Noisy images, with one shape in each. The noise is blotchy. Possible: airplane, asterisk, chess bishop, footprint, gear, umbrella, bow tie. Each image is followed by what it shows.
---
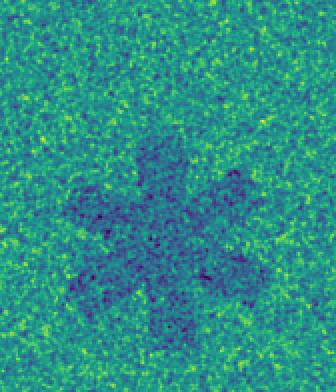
asterisk
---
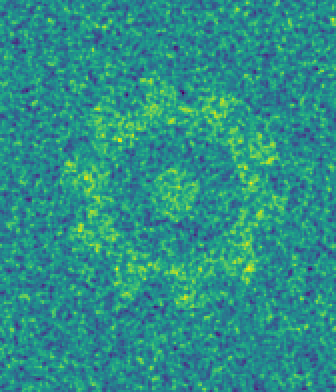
gear
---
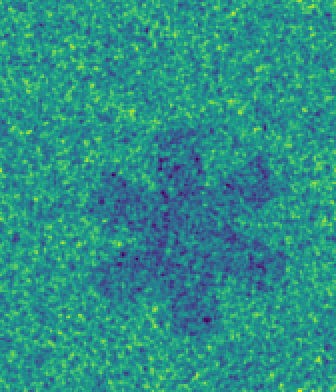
asterisk
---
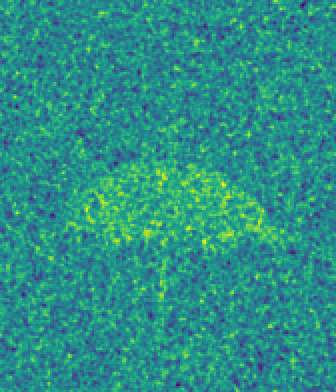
umbrella
